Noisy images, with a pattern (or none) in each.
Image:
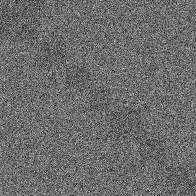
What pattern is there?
blocks along the diagonal
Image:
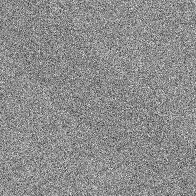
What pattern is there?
a diagonal band
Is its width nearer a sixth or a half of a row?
a half
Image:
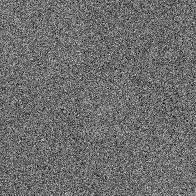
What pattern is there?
blocks along the diagonal
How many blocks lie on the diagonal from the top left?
3
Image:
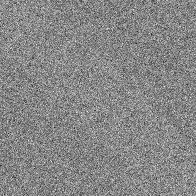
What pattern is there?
a diagonal band
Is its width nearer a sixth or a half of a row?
a half
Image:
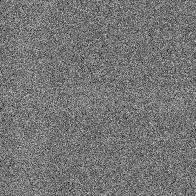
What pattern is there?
bands of rows crossing bands of columns
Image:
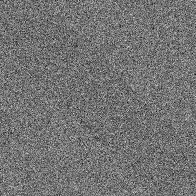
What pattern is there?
a diagonal band
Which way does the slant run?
top left to bottom right
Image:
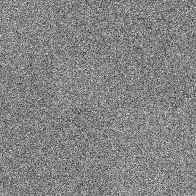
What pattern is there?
blocks along the diagonal
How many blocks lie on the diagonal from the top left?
3
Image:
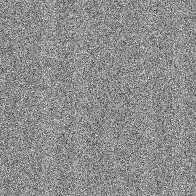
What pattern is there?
bands of columns
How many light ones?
4
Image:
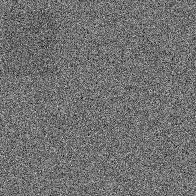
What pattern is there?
one block
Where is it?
top left
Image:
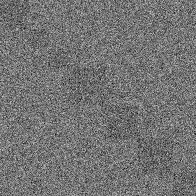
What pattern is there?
blocks along the diagonal
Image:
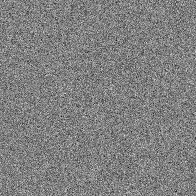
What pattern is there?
only noise
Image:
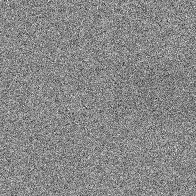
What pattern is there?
one block
